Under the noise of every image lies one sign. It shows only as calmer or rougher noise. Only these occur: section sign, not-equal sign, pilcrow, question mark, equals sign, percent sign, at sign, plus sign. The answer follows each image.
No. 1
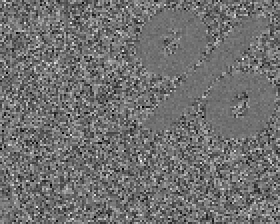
percent sign
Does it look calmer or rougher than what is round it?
calmer
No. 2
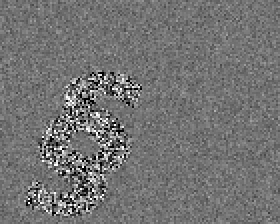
section sign
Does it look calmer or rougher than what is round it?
rougher
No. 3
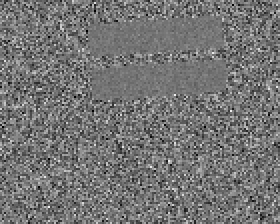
equals sign
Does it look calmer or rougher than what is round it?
calmer
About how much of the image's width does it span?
half
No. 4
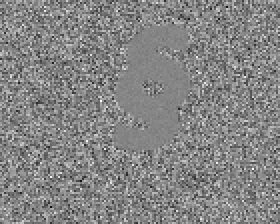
section sign
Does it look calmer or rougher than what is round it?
calmer
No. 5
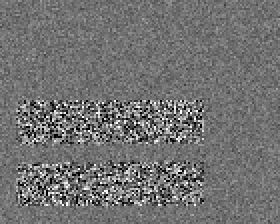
equals sign
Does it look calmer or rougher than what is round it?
rougher
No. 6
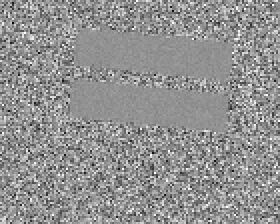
equals sign
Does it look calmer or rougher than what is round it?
calmer
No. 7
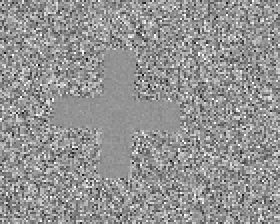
plus sign
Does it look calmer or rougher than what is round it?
calmer
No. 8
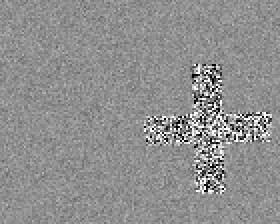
plus sign
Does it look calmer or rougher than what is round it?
rougher
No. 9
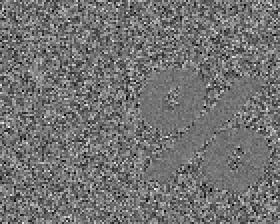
percent sign
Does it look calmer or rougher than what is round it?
calmer
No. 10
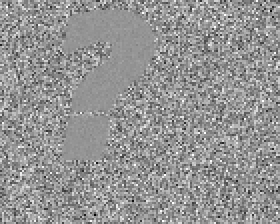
question mark
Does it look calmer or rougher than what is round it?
calmer
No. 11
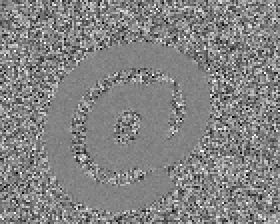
at sign
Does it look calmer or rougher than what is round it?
calmer
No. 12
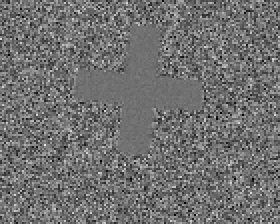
plus sign
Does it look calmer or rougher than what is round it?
calmer
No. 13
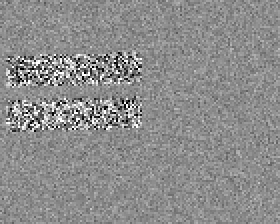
equals sign
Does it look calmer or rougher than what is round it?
rougher
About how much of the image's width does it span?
half
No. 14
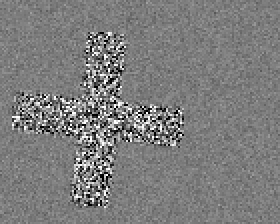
plus sign
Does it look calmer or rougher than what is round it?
rougher
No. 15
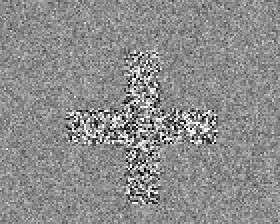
plus sign
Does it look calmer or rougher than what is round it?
rougher
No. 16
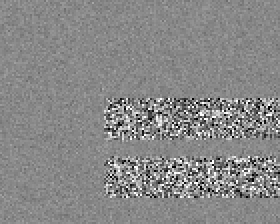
equals sign
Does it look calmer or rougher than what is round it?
rougher
